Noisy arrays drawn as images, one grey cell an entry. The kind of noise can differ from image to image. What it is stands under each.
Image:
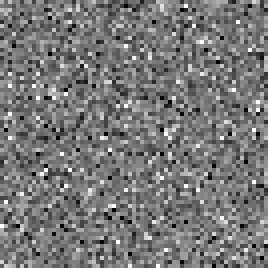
heavy tails
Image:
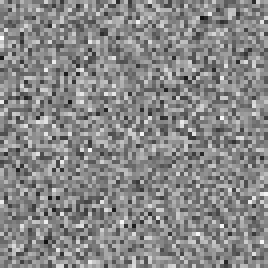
independent entries
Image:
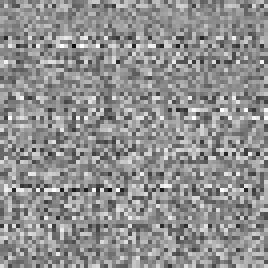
rows of uneven size
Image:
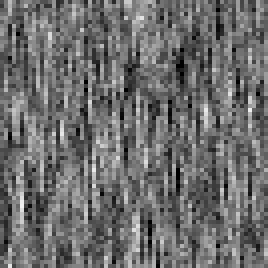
streaked along the columns
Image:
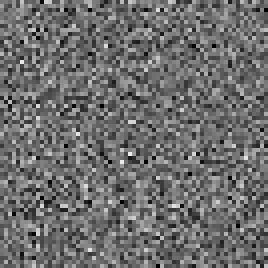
low rank plus noise
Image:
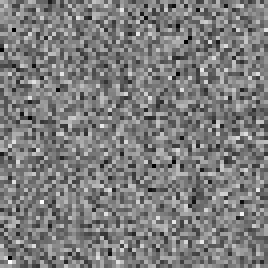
independent entries
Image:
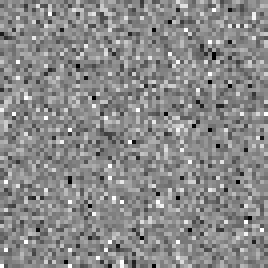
heavy tails
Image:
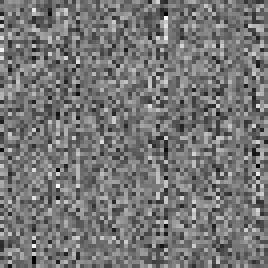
columns of uneven size
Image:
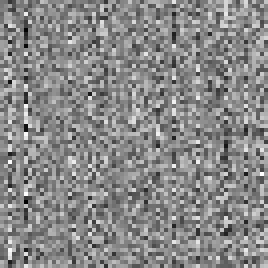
columns of uneven size
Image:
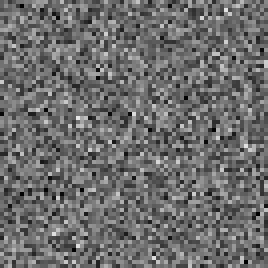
independent entries
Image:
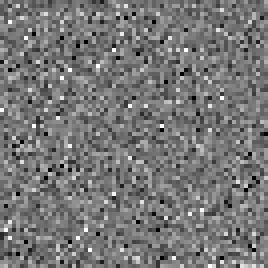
heavy tails
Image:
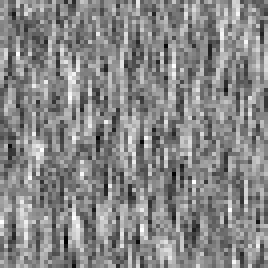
streaked along the columns
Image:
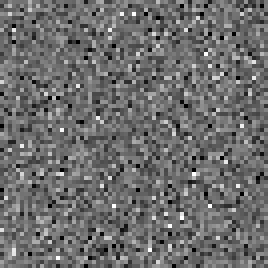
heavy tails
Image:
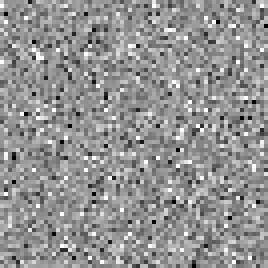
heavy tails
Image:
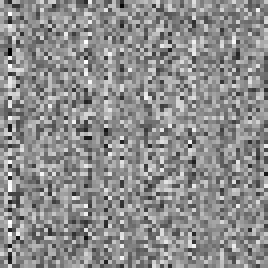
columns of uneven size
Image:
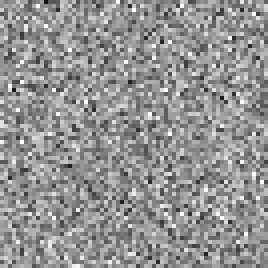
independent entries
